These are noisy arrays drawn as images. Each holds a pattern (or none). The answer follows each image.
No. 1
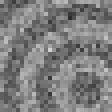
rings round one point
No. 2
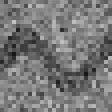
a wavy band
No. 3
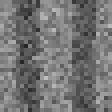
vertical stripes
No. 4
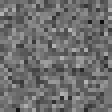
only noise
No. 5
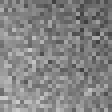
a smooth slope
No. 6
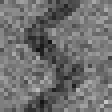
a wavy band
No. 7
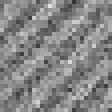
diagonal stripes
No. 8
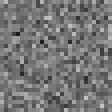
only noise
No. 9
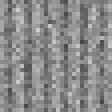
vertical stripes
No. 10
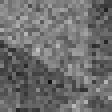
spokes from one point
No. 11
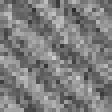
diagonal stripes
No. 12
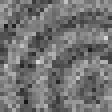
rings round one point
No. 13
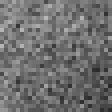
a smooth slope
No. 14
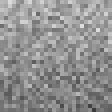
a smooth slope
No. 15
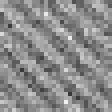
diagonal stripes
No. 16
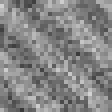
diagonal stripes
